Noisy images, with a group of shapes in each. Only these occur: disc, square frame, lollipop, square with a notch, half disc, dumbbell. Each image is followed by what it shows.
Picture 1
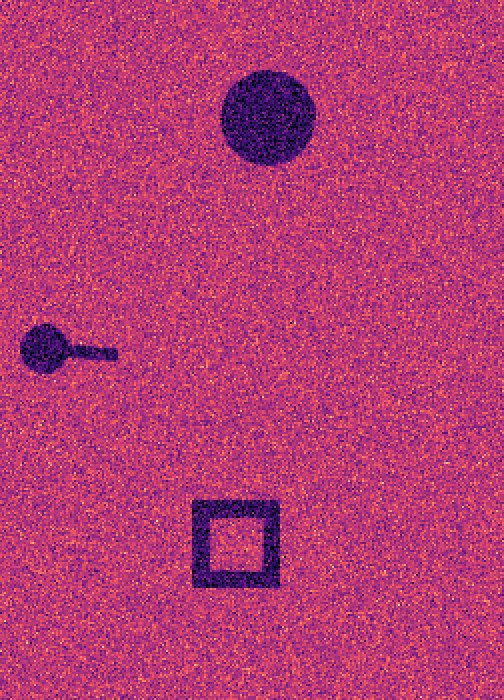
top middle: disc; middle left: lollipop; bottom middle: square frame
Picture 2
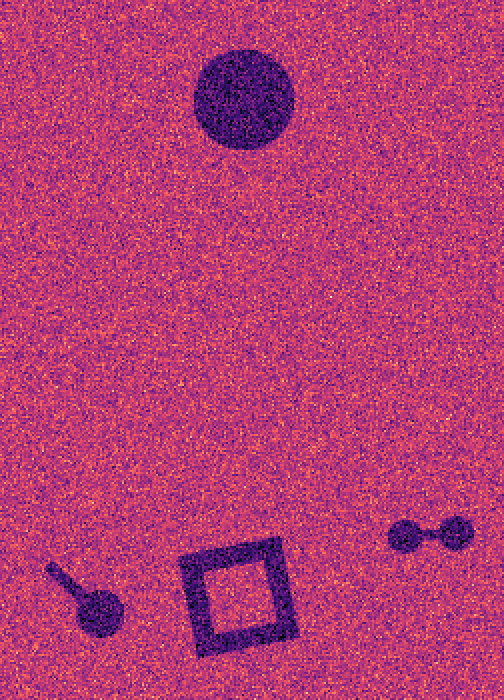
top middle: disc; bottom left: lollipop; bottom middle: square frame; bottom right: dumbbell
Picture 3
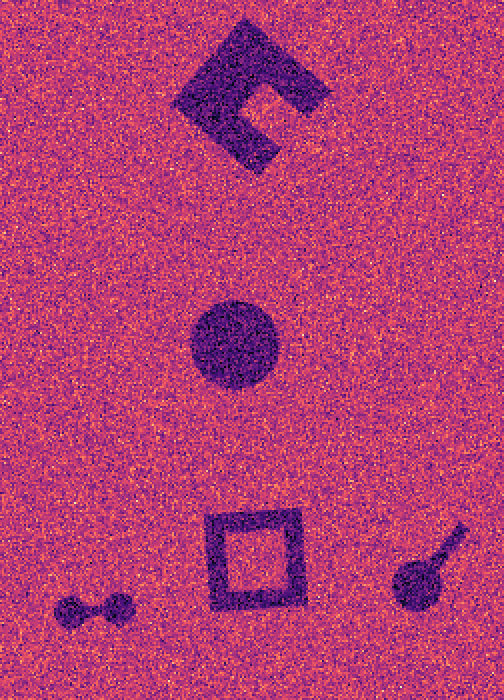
top middle: square with a notch; centre: disc; bottom left: dumbbell; bottom middle: square frame; bottom right: lollipop
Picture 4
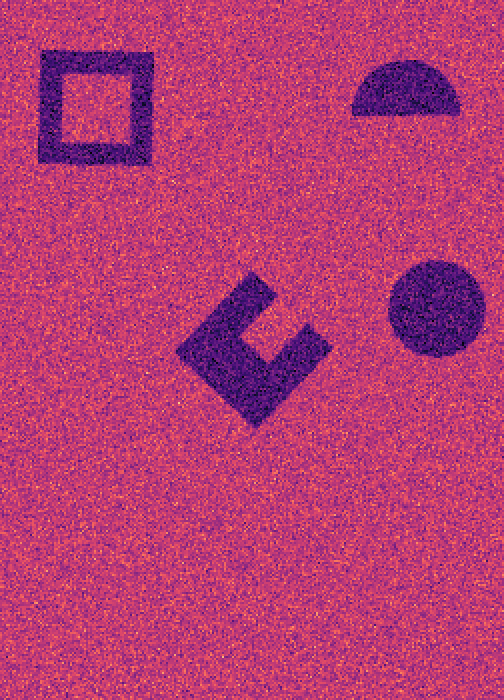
top left: square frame; top right: half disc; centre: square with a notch; middle right: disc
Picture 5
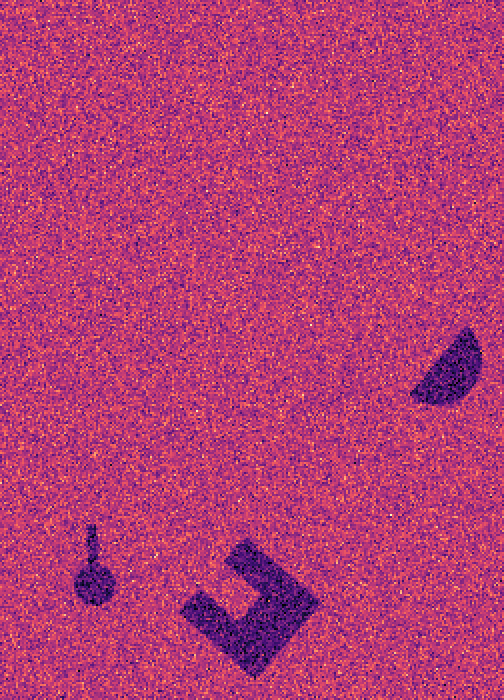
middle right: half disc; bottom left: lollipop; bottom middle: square with a notch
